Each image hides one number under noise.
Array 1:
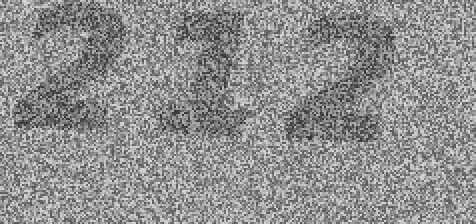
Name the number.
212
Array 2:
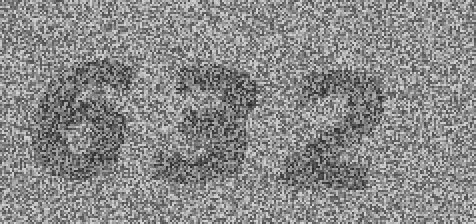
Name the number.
632
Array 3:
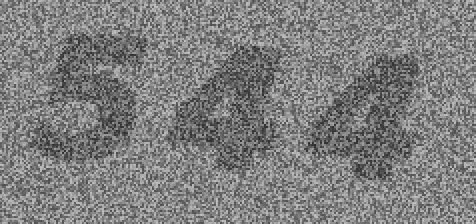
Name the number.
544
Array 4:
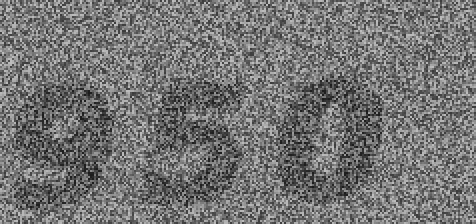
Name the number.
950
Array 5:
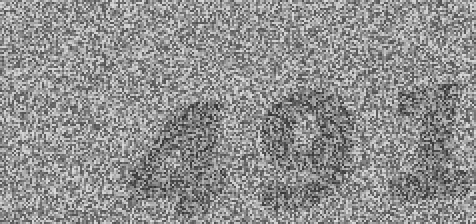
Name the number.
491
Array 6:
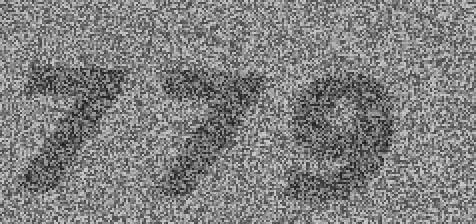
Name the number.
779
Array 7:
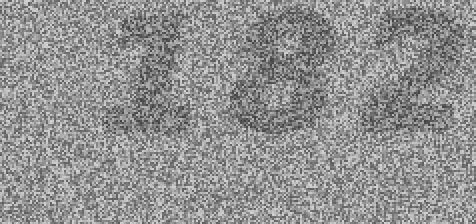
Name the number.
182
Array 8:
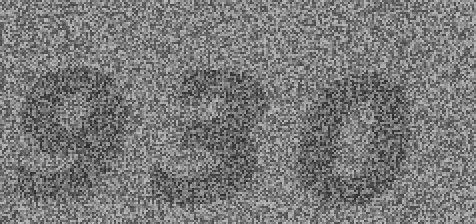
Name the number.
930
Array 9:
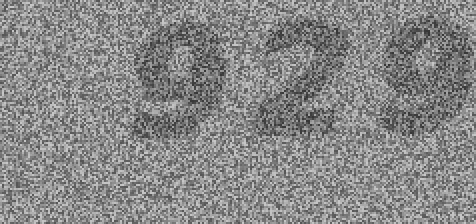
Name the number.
929
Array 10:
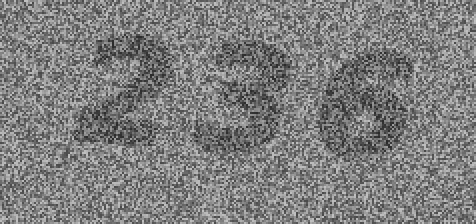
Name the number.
236
